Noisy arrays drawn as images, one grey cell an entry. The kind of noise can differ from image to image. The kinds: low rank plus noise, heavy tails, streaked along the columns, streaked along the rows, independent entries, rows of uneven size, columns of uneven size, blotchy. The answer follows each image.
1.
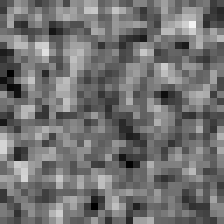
blotchy
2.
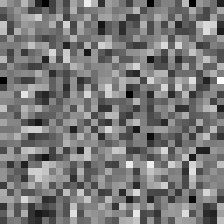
low rank plus noise
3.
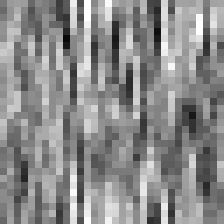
streaked along the columns
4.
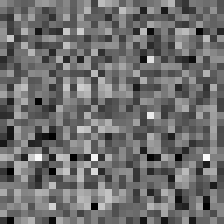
low rank plus noise
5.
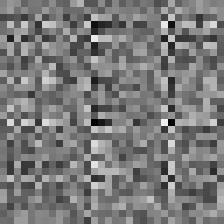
low rank plus noise
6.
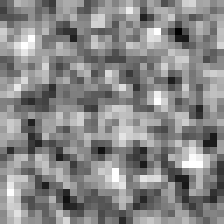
blotchy
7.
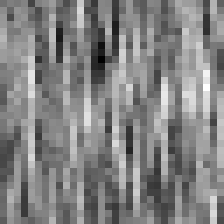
streaked along the columns
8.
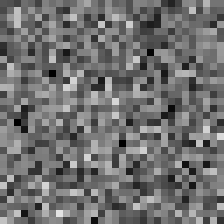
independent entries
